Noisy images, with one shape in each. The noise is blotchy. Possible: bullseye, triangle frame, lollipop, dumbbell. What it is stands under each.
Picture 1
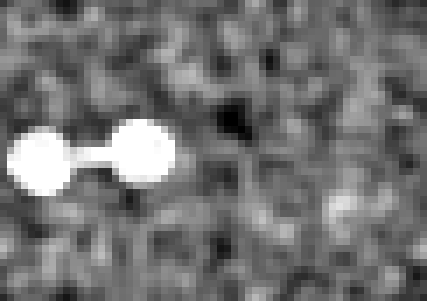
light dumbbell, middle left
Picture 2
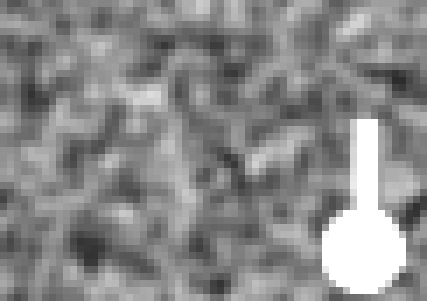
light lollipop
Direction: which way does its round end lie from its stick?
down
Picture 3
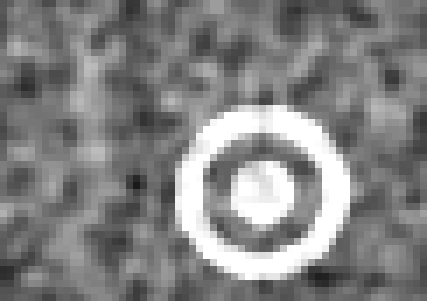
light bullseye
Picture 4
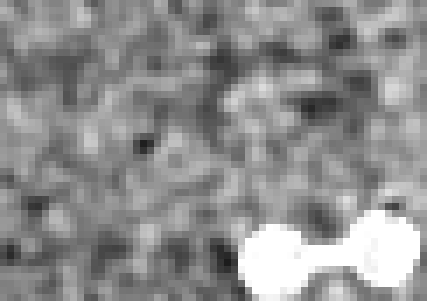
light dumbbell, bottom right
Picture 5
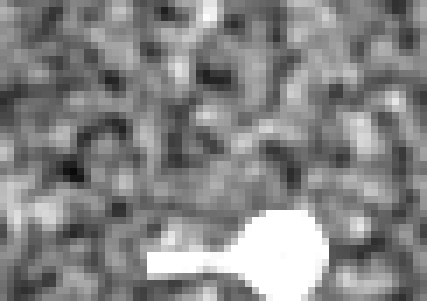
light lollipop, bottom middle
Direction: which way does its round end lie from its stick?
right
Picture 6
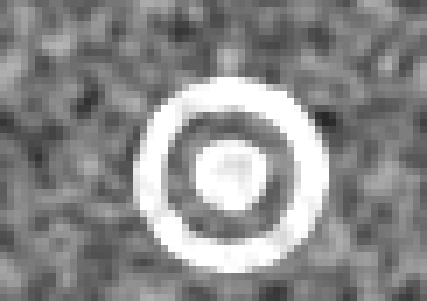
light bullseye
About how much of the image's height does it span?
two thirds
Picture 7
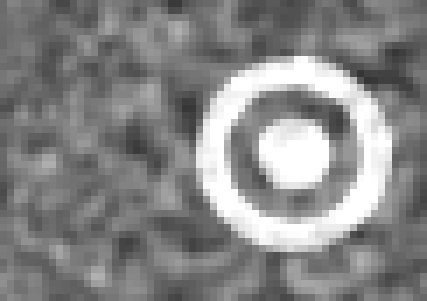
light bullseye
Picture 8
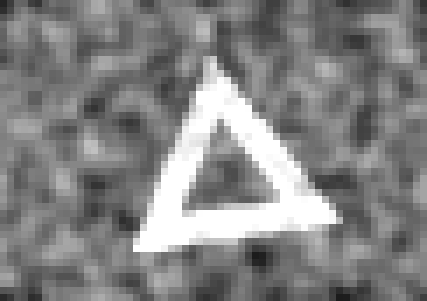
light triangle frame
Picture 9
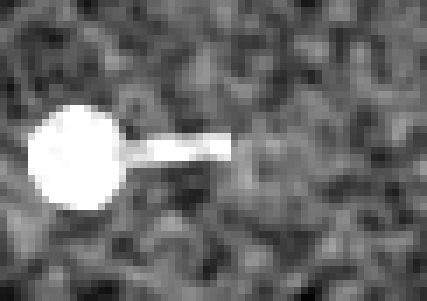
light lollipop
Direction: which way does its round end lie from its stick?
left
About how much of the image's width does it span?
half
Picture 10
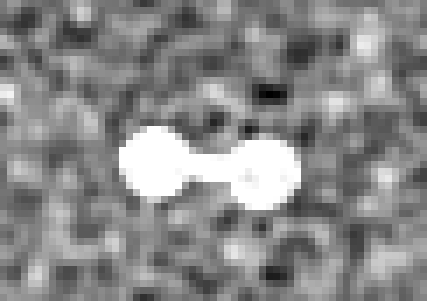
light dumbbell, centre
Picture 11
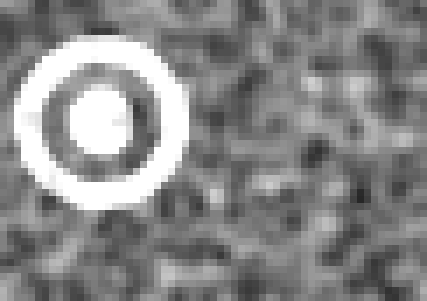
light bullseye
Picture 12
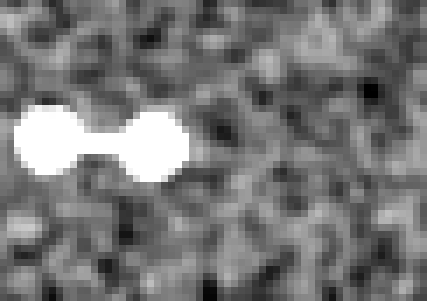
light dumbbell, middle left
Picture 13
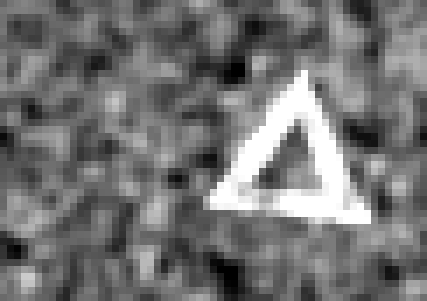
light triangle frame
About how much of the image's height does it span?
half
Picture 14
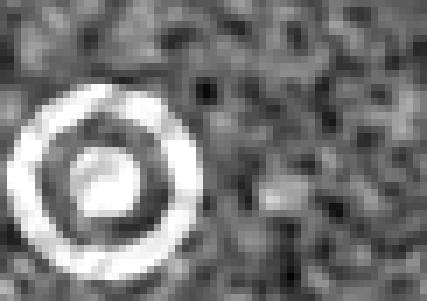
light bullseye
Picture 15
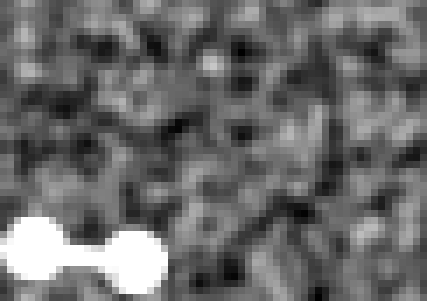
light dumbbell, bottom left
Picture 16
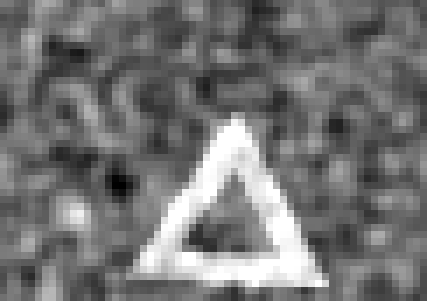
light triangle frame
